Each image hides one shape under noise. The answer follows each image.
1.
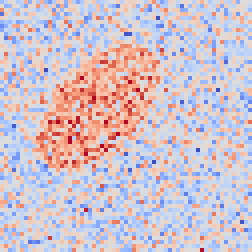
red ellipse
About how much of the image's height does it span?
half
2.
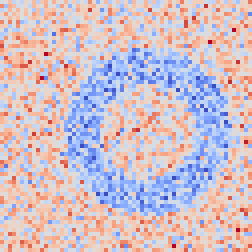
blue ring
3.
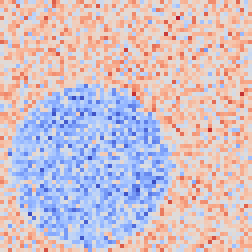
blue disc
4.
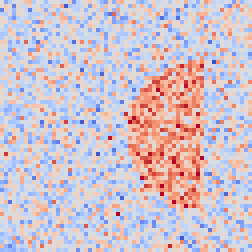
red half disc
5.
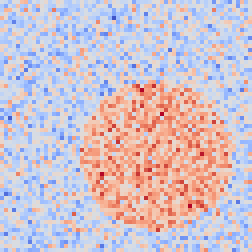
red disc
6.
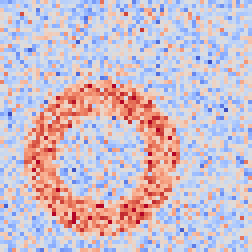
red ring
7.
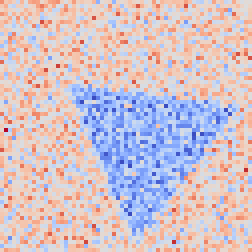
blue triangle
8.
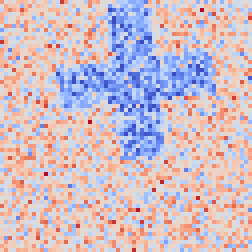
blue cross
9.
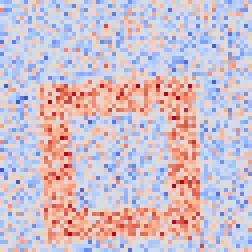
red square frame
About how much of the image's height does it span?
two thirds
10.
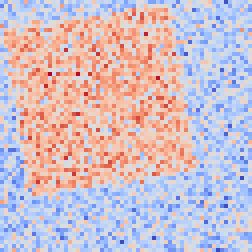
red square
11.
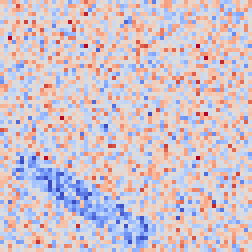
blue bar
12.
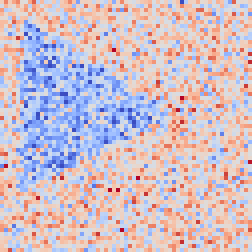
blue triangle
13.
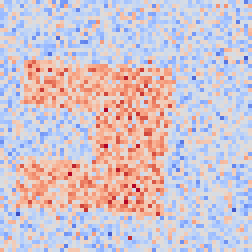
red square with a notch
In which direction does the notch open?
left
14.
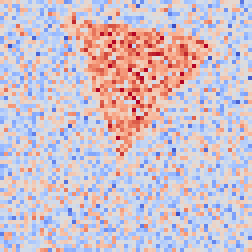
red triangle
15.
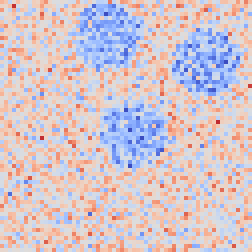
blue three dots
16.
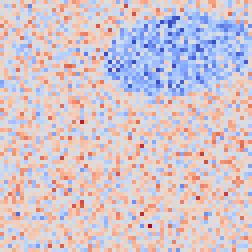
blue ellipse
